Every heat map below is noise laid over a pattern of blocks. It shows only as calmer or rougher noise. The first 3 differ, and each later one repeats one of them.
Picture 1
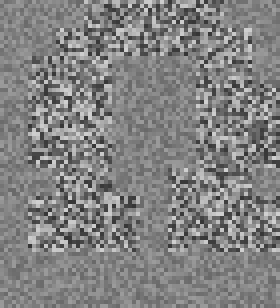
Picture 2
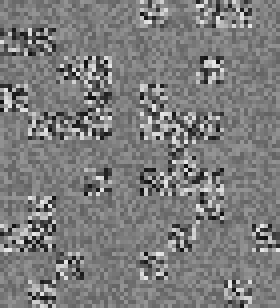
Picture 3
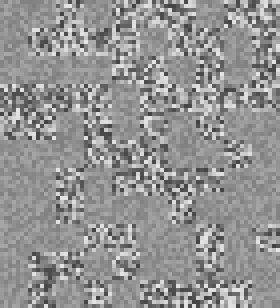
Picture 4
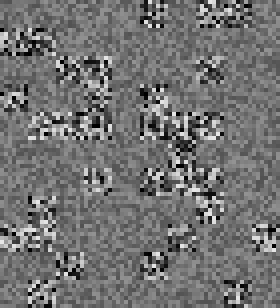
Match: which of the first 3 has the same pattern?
2
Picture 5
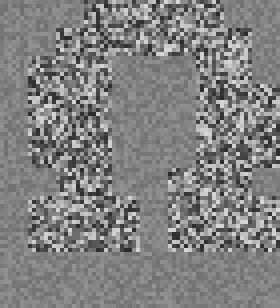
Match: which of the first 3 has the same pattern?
1
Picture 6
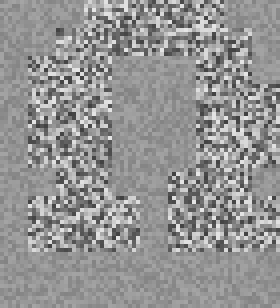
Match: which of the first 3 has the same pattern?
1
